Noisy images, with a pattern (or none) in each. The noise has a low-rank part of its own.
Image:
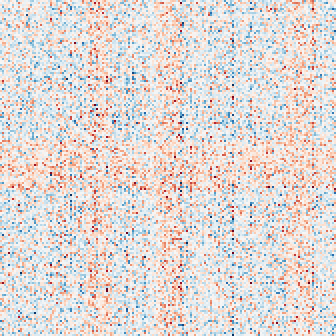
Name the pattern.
bands of rows crossing bands of columns
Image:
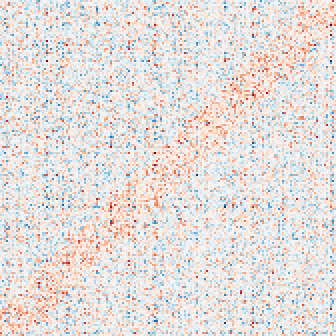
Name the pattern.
a diagonal band
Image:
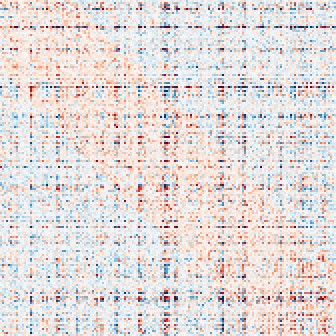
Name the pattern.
a diagonal band
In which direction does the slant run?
top left to bottom right
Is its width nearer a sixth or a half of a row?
a half
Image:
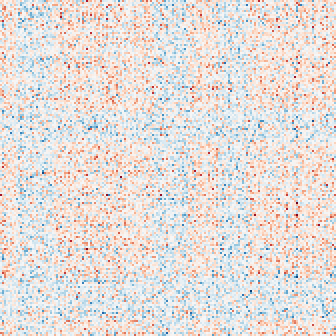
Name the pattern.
bands of rows crossing bands of columns
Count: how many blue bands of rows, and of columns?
2 and 3
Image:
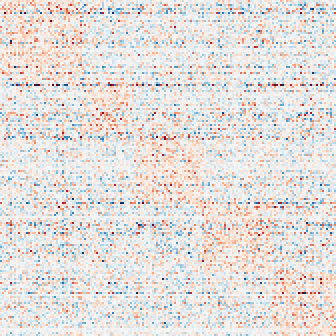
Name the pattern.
blocks along the diagonal
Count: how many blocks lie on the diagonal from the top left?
5
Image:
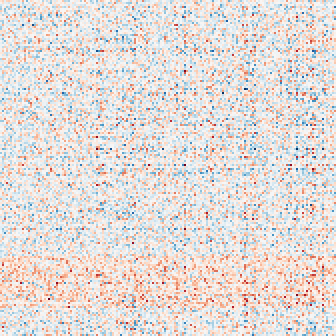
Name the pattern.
one band of rows
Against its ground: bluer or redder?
redder
